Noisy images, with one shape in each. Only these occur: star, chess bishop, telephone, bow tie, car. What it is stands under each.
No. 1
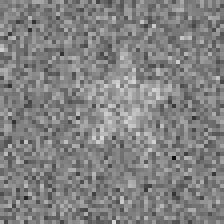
star
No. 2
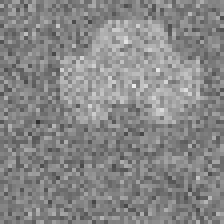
car
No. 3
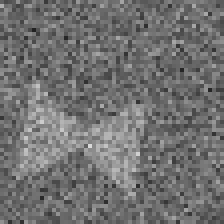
bow tie
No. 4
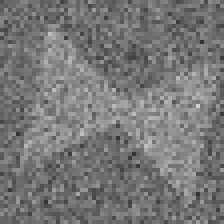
bow tie
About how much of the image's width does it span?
nearly all
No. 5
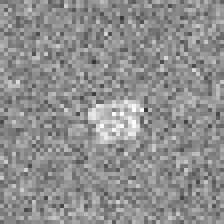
telephone
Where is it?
centre
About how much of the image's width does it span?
a quarter
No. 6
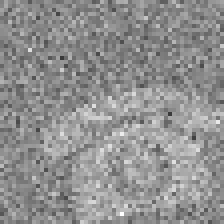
telephone
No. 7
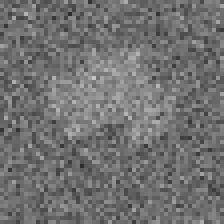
car
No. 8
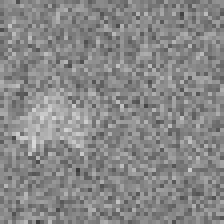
car
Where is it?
middle left
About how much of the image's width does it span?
a third
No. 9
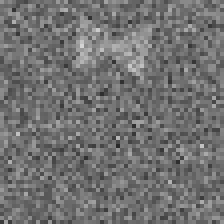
bow tie
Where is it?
top middle
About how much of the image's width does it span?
a third
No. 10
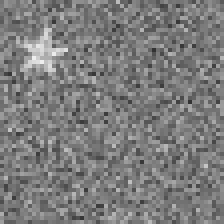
star
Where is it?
top left
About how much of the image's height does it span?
a quarter
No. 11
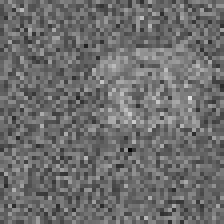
telephone
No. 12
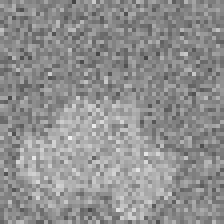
car
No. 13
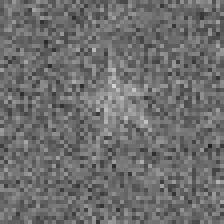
star
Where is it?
centre
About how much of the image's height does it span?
a third
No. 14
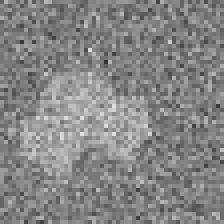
car
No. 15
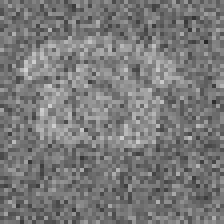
telephone
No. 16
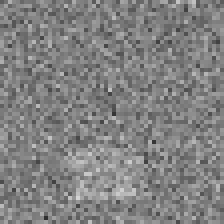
telephone
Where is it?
bottom middle
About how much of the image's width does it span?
a third
